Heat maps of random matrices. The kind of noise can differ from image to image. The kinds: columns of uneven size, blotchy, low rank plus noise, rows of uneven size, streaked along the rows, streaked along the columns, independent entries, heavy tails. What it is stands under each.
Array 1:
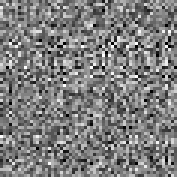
low rank plus noise
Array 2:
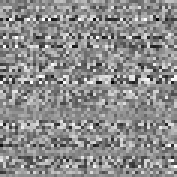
rows of uneven size
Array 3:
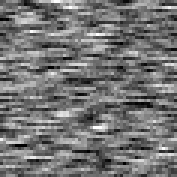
streaked along the rows
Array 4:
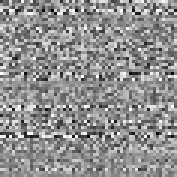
rows of uneven size
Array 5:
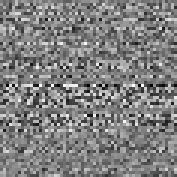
rows of uneven size
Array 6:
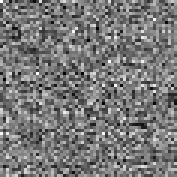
low rank plus noise
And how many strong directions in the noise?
five to eight
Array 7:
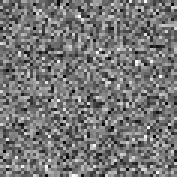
independent entries
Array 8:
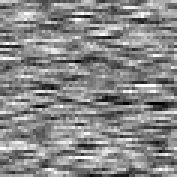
streaked along the rows
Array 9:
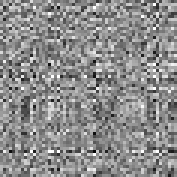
low rank plus noise
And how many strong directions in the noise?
two
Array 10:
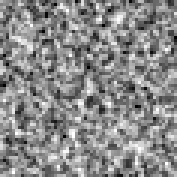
blotchy
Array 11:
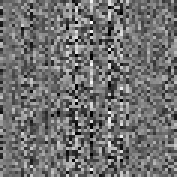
columns of uneven size
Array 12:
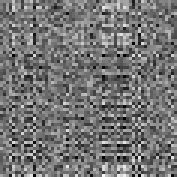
low rank plus noise
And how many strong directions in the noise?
one
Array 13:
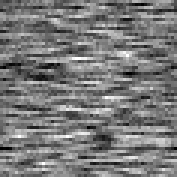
streaked along the rows
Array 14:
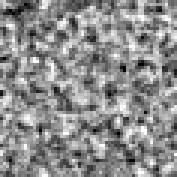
blotchy
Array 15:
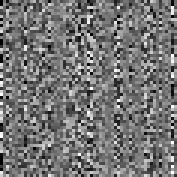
columns of uneven size
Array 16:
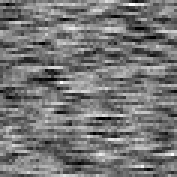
streaked along the rows
